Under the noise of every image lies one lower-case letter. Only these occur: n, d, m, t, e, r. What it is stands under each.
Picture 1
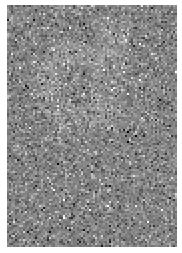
d
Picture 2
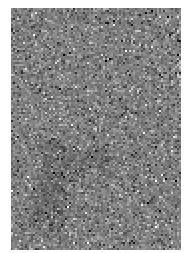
r
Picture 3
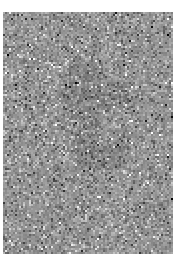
t
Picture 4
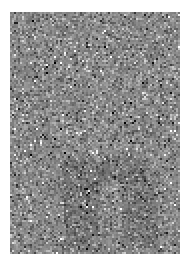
n
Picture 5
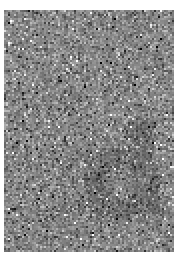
d
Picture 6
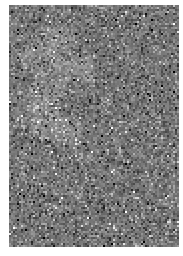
t
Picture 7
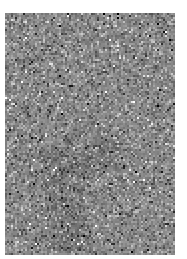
r
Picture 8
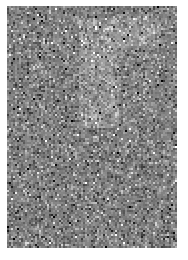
r
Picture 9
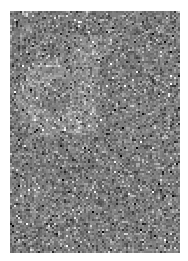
d
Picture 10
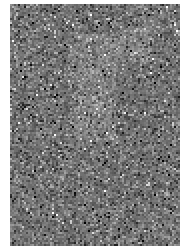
r
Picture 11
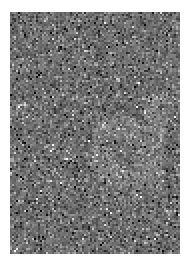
d
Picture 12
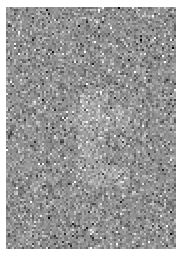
t
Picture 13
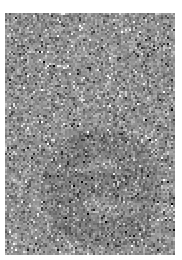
e
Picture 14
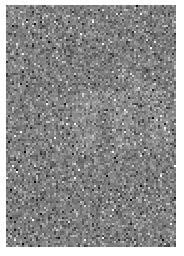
m
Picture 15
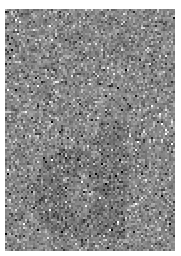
d
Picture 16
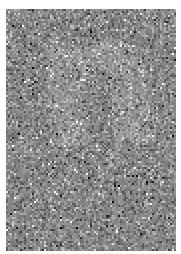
n
